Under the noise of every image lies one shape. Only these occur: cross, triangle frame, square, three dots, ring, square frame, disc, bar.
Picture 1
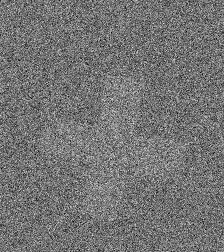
light cross
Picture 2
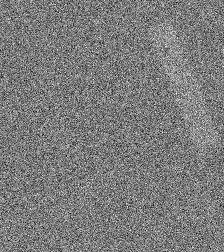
light bar
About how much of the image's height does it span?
half
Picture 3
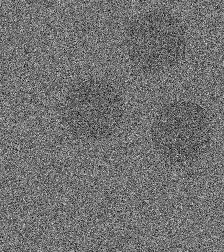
dark three dots
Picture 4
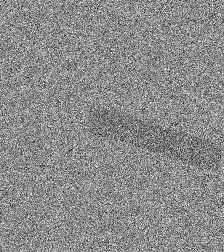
dark bar
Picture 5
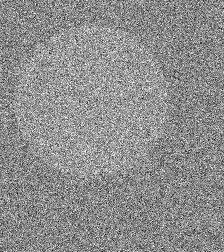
light disc
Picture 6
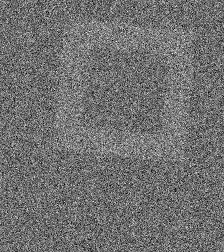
light square frame
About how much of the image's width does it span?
two thirds
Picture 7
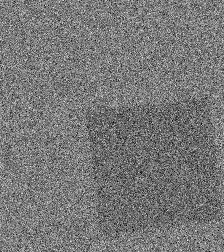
dark square
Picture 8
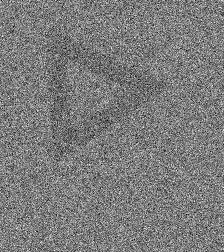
dark triangle frame
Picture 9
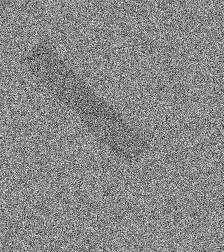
dark bar
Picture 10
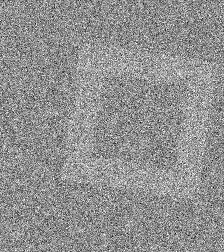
light square frame
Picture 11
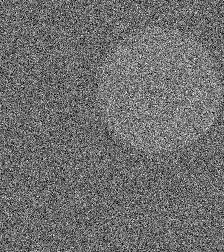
light disc
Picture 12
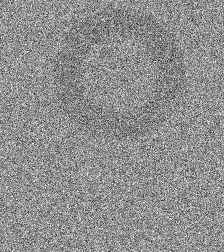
dark ring
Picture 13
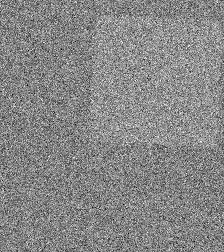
light square
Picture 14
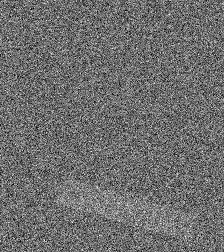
light bar
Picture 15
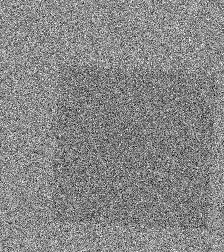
dark square
